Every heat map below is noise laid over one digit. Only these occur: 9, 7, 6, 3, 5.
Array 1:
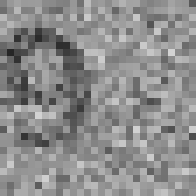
9
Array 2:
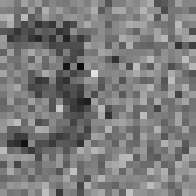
3
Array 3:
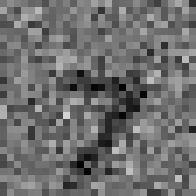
7
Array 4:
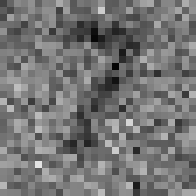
7
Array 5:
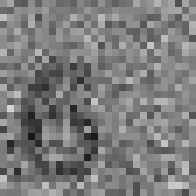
6
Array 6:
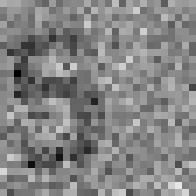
5
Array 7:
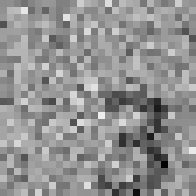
3
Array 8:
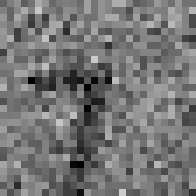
7
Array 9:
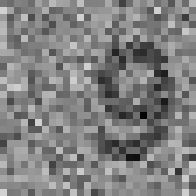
9
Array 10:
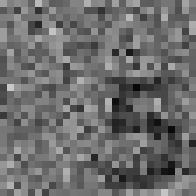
5
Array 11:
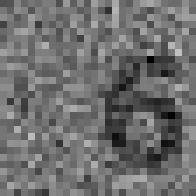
6
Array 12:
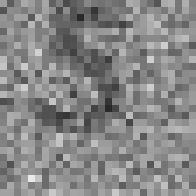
5
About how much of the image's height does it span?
two thirds
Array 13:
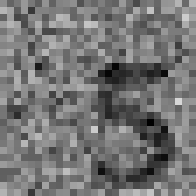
5
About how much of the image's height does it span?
two thirds
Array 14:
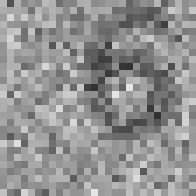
6
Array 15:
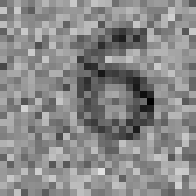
6
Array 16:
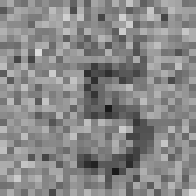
5
